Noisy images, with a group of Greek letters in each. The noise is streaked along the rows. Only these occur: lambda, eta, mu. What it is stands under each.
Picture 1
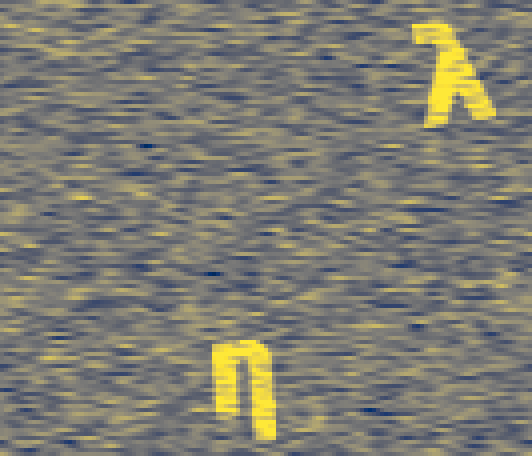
top right: lambda; bottom middle: eta
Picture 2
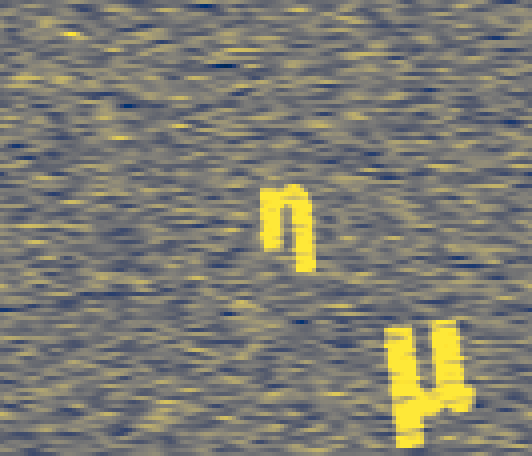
centre: eta; bottom right: mu
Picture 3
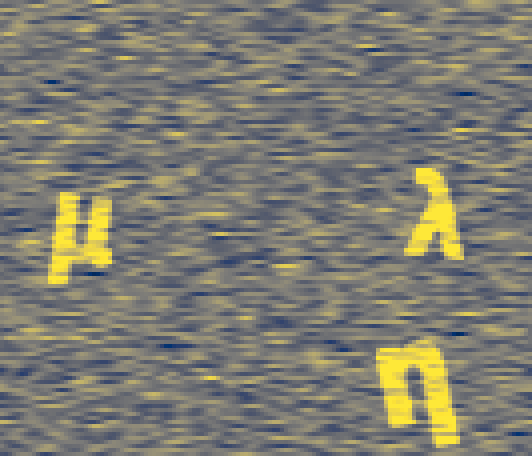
middle left: mu; middle right: lambda; bottom right: eta
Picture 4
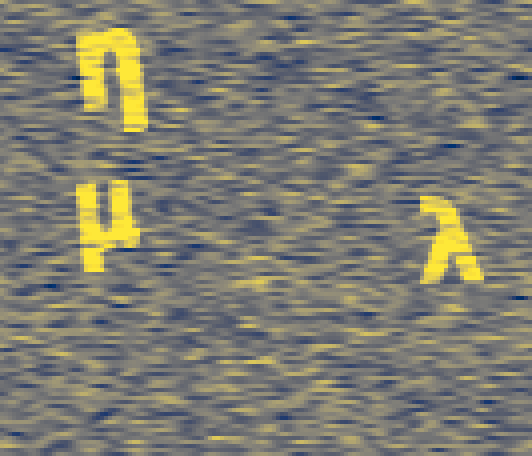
top left: eta; middle left: mu; middle right: lambda
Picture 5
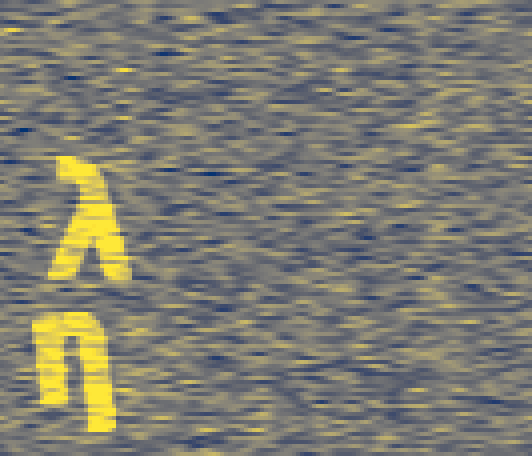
middle left: lambda; bottom left: eta
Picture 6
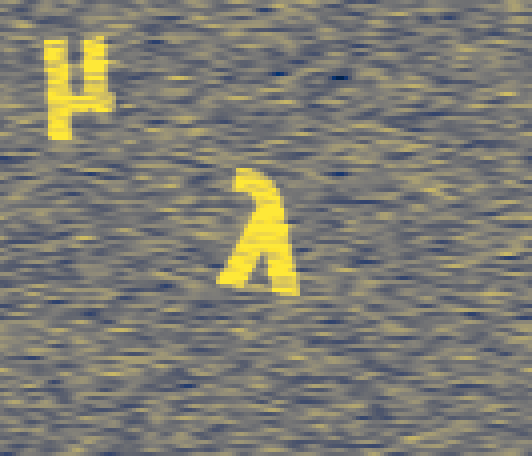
top left: mu; centre: lambda
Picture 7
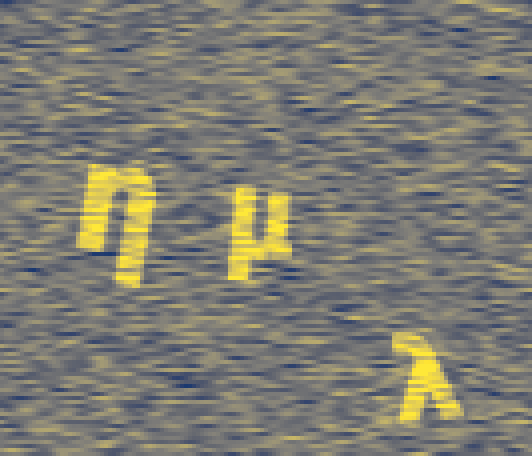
middle left: eta; centre: mu; bottom right: lambda
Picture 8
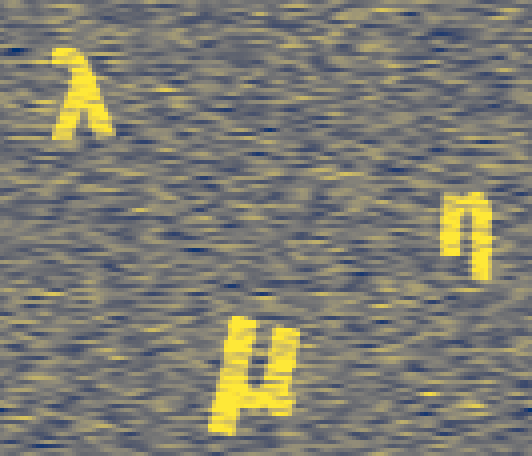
top left: lambda; middle right: eta; bottom middle: mu
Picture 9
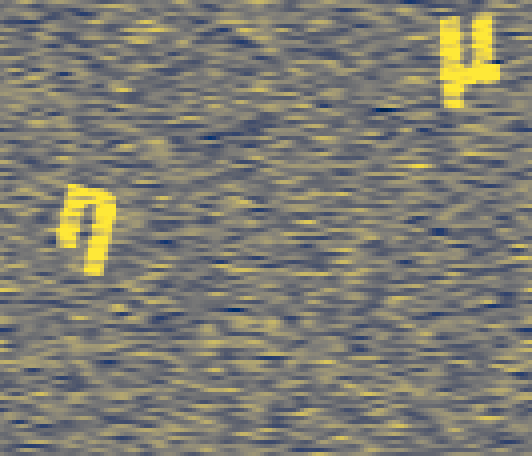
top right: mu; middle left: eta
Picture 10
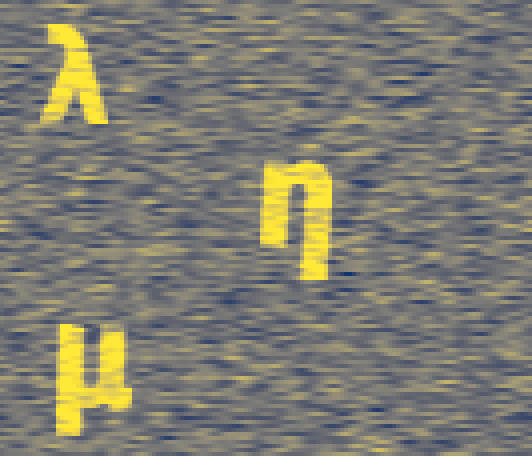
top left: lambda; centre: eta; bottom left: mu
